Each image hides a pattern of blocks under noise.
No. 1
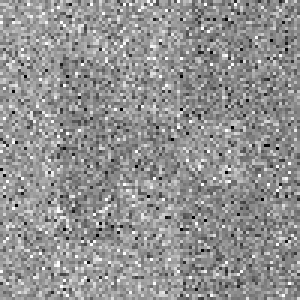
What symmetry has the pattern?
top and bottom mirror each other
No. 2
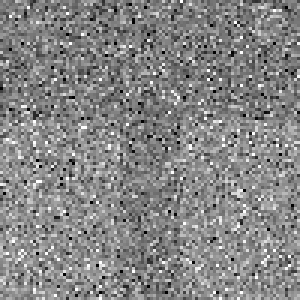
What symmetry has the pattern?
left and right mirror each other
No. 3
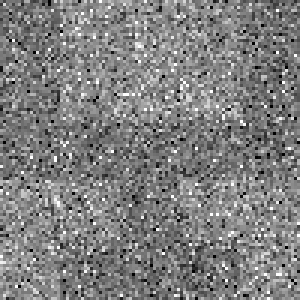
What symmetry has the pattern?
left and right mirror each other
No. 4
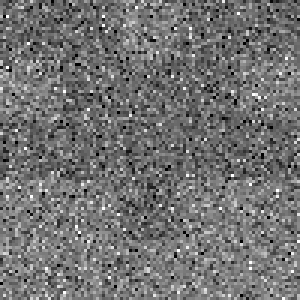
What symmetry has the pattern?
left and right mirror each other
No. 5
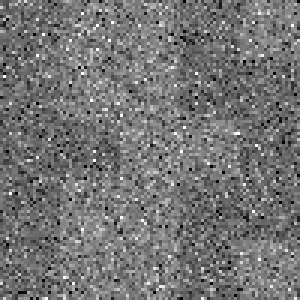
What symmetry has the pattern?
top and bottom mirror each other
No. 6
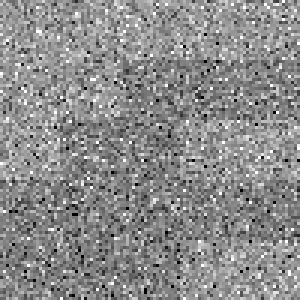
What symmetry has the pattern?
no symmetry
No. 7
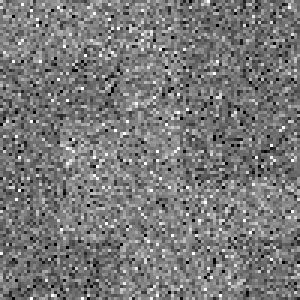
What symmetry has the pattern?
no symmetry
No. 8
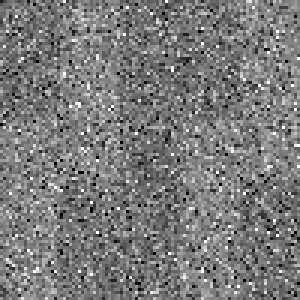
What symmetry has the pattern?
the same after a half turn
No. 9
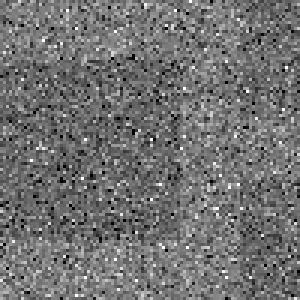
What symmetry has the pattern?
top and bottom mirror each other
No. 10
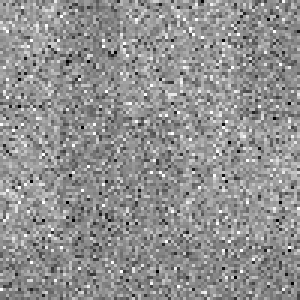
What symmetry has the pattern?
no symmetry
